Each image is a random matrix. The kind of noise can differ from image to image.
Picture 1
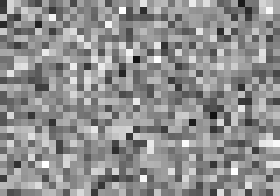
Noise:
independent entries
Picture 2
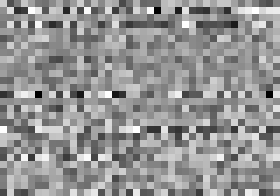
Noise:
rows of uneven size
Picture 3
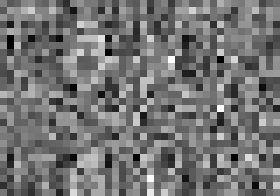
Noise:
low rank plus noise
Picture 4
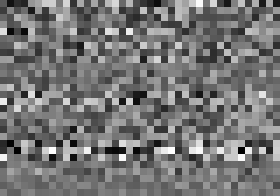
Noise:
rows of uneven size
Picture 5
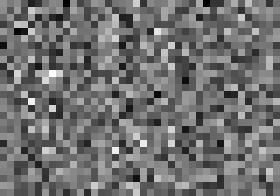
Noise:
low rank plus noise
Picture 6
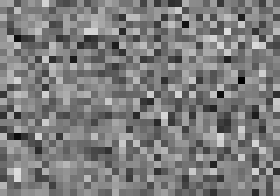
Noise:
low rank plus noise
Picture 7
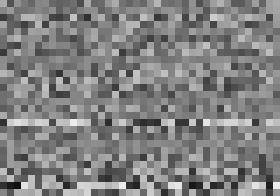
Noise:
rows of uneven size
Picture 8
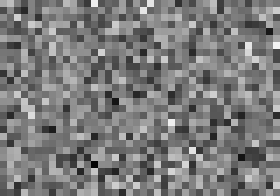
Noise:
independent entries
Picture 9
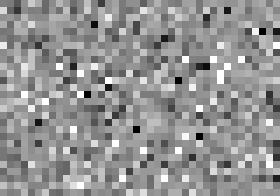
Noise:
heavy tails
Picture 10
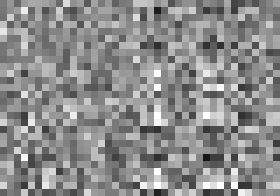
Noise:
low rank plus noise
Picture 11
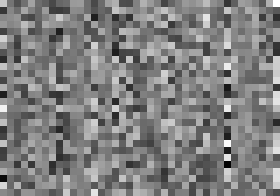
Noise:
columns of uneven size
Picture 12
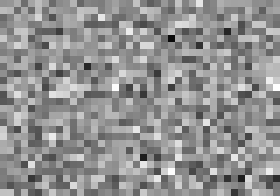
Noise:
low rank plus noise
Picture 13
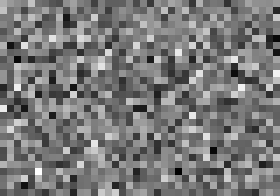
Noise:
independent entries
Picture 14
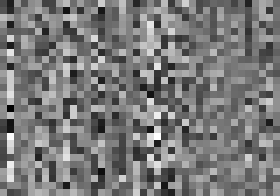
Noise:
columns of uneven size
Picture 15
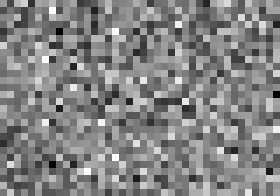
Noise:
independent entries
